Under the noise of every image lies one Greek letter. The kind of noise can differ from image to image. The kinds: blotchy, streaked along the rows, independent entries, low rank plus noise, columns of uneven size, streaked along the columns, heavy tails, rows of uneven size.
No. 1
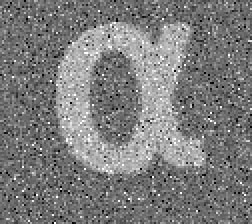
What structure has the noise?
heavy tails
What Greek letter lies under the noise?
alpha
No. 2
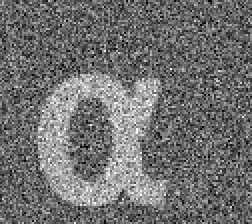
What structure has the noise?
independent entries
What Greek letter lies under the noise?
alpha
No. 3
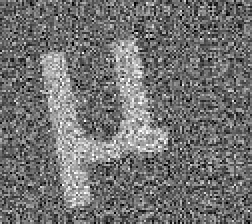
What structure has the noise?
low rank plus noise
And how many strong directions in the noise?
three or four
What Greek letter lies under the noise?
mu
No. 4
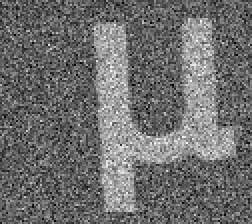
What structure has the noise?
independent entries
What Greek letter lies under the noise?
mu
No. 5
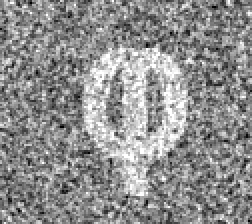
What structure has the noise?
blotchy
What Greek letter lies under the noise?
phi
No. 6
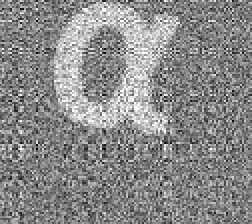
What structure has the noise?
low rank plus noise
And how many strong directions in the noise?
one
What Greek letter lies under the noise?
alpha
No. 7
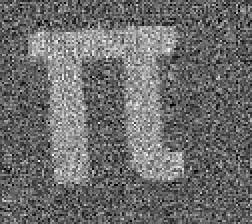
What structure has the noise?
low rank plus noise
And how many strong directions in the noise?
five to eight
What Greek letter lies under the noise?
pi
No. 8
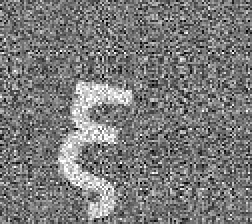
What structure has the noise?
low rank plus noise
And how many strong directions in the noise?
three or four
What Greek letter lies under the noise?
xi
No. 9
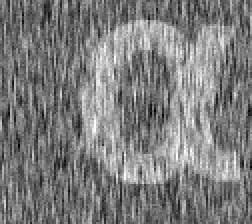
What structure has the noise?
streaked along the columns
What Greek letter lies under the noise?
alpha
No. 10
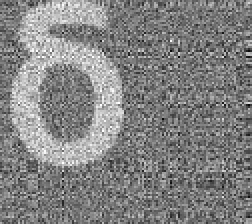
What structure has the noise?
low rank plus noise
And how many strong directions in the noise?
two
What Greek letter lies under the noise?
delta
